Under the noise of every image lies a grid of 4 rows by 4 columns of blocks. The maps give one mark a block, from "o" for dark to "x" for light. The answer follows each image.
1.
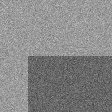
xxxx
xxxx
xooo
xooo
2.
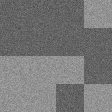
ooox
oooo
xxxo
xxox
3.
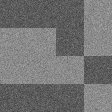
ooox
xxox
xxxo
ooox
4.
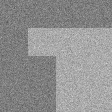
oooo
oxxx
ooxx
ooxx
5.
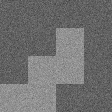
oooo
ooxo
oxxo
xxoo
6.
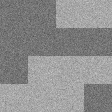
ooxx
oooo
oxxx
xxxo
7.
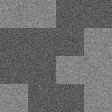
xxoo
ooox
ooxx
xoox
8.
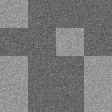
xooo
ooxo
xoox
xoox
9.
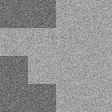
ooxx
xxxx
oxxx
ooxx
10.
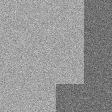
xxxo
xxxo
xxxo
xxoo
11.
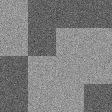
xooo
xoxx
oxxx
oxxo
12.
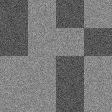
oxox
oxxo
xxox
xxox
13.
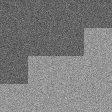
oooo
ooox
oxxx
xxxx
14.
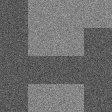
oxxx
oxxo
oooo
oxxo
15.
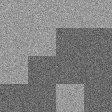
xxxx
xxoo
xooo
ooxo
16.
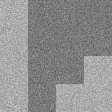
xooo
xooo
xoox
xoxx
